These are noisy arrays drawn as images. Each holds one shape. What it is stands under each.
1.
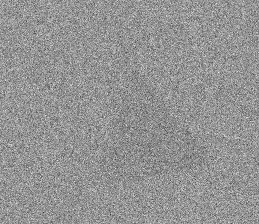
triangle
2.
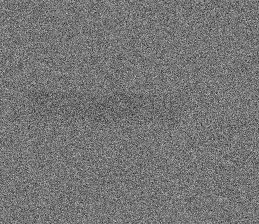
bar
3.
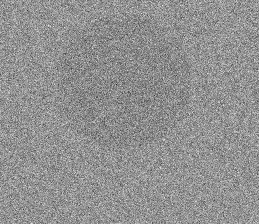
disc
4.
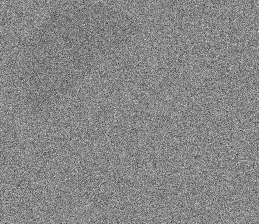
half disc
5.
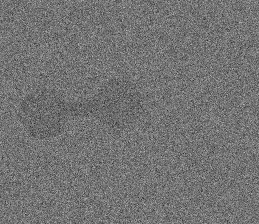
dumbbell
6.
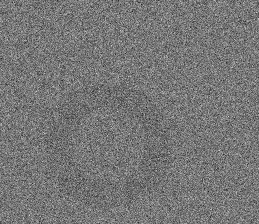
ring
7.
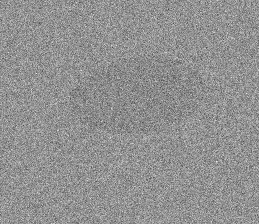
ellipse
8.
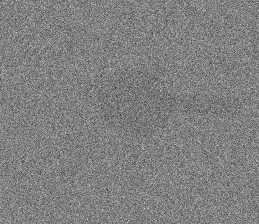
lollipop
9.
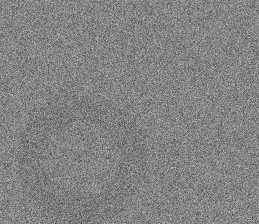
ring
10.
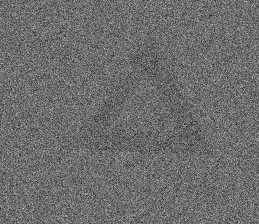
triangle frame
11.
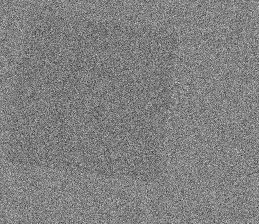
square
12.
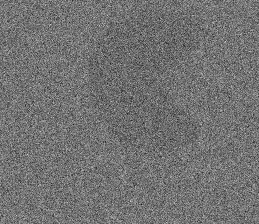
disc with a wedge cut out
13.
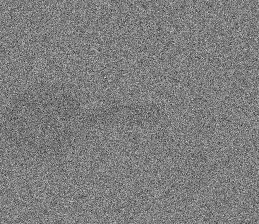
lollipop
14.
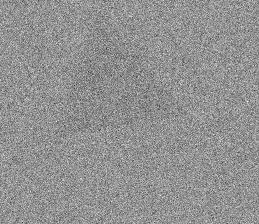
triangle
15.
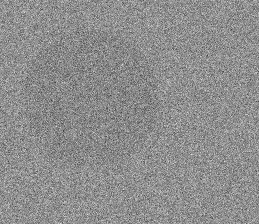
disc
